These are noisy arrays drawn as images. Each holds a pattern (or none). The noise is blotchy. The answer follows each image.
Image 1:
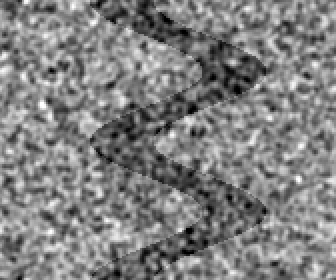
a wavy band
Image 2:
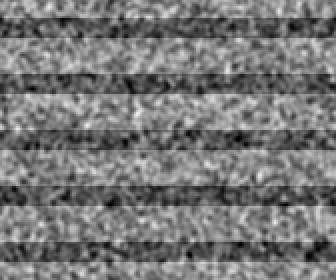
horizontal stripes
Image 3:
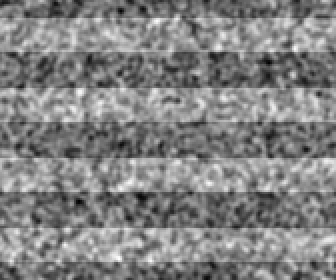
horizontal stripes
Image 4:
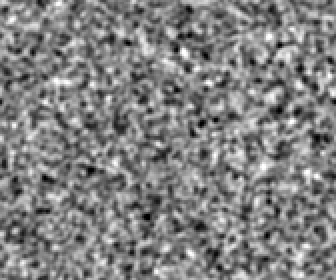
only noise
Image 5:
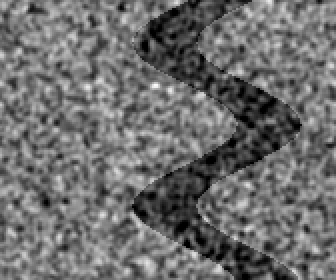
a wavy band
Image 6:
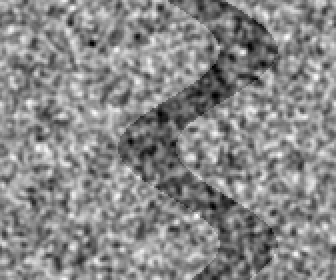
a wavy band
